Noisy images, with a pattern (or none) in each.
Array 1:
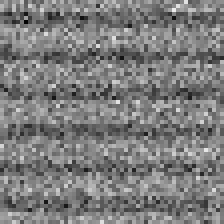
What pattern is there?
horizontal stripes
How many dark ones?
6
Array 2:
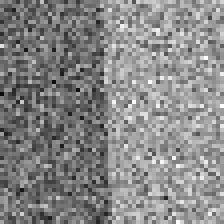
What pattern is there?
a sharp edge
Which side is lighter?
right
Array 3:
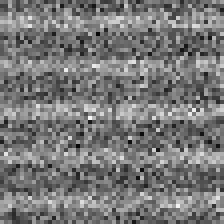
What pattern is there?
horizontal stripes
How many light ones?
5
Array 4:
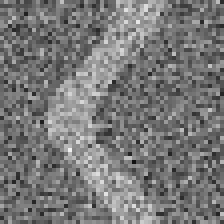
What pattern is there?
a wavy band
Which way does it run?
top to bottom
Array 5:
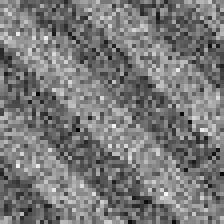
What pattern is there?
diagonal stripes
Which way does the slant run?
top left to bottom right
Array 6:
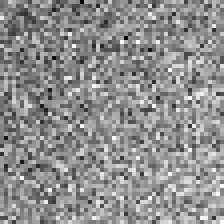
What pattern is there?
a smooth slope
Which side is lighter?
bottom right
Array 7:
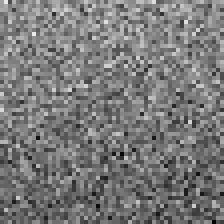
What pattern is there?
a smooth slope
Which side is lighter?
top
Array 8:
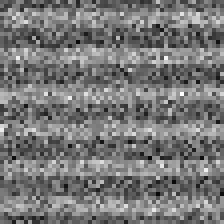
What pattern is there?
horizontal stripes
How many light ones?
6
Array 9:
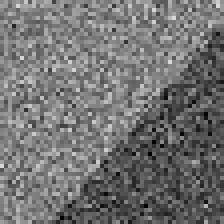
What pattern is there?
a sharp edge
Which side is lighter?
top left
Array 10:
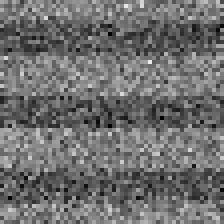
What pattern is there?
horizontal stripes
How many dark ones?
3
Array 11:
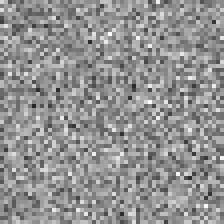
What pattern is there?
only noise
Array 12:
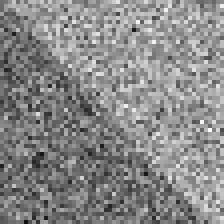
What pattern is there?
a sharp edge
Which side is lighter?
top right
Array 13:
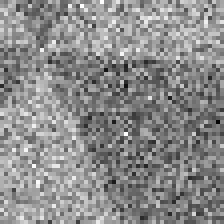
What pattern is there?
spokes from one point
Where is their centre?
top left
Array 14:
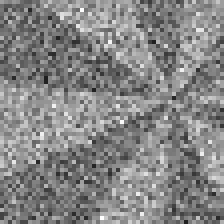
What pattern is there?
spokes from one point
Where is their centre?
middle right
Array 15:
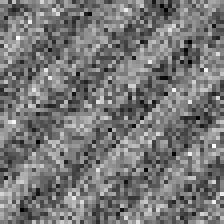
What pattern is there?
diagonal stripes
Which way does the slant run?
bottom left to top right
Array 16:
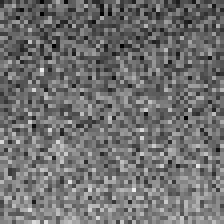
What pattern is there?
a smooth slope
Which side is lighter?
bottom
